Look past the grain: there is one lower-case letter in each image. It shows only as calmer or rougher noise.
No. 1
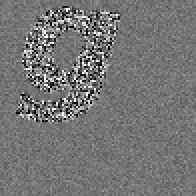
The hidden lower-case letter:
g
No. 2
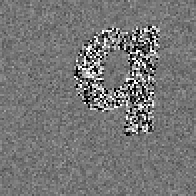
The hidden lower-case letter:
q
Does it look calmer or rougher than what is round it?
rougher
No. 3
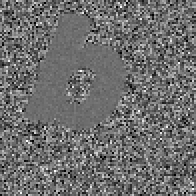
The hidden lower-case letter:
b
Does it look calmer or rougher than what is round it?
calmer
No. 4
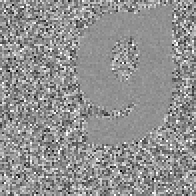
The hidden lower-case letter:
g
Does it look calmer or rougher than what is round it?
calmer
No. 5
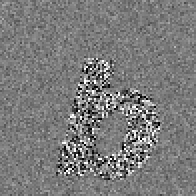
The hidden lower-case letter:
b
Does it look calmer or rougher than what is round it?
rougher
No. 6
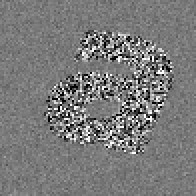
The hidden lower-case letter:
a
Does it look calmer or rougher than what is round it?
rougher
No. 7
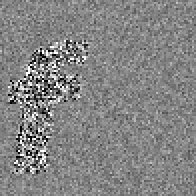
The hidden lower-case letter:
f
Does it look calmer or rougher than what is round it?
rougher
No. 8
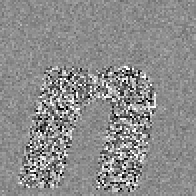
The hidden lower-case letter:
n
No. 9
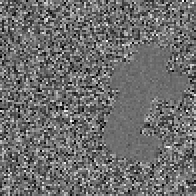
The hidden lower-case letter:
t
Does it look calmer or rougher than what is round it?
calmer
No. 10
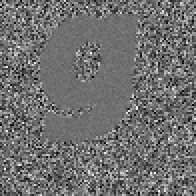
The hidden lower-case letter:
g
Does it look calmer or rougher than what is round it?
calmer
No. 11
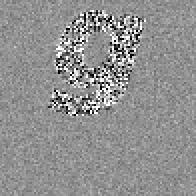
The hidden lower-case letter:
g
